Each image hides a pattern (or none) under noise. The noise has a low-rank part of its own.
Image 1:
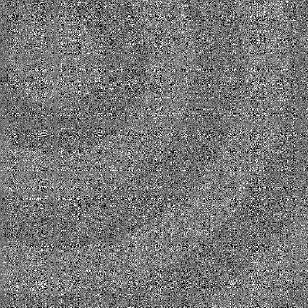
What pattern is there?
rings round one point
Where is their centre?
top left
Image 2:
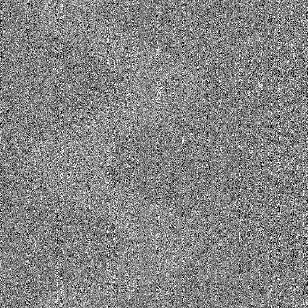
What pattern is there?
a wavy band
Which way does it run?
top to bottom
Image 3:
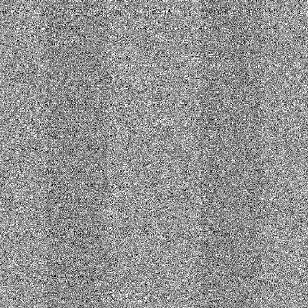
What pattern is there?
vertical stripes
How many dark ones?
2
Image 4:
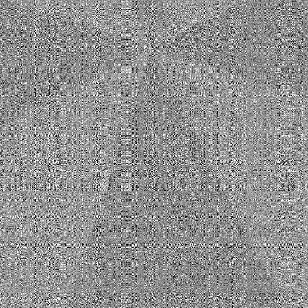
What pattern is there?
spokes from one point
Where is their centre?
top middle
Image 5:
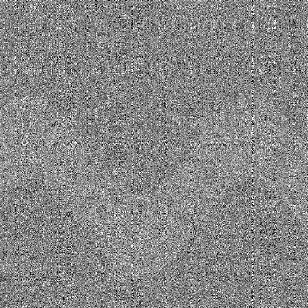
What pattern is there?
a wavy band
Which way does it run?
left to right
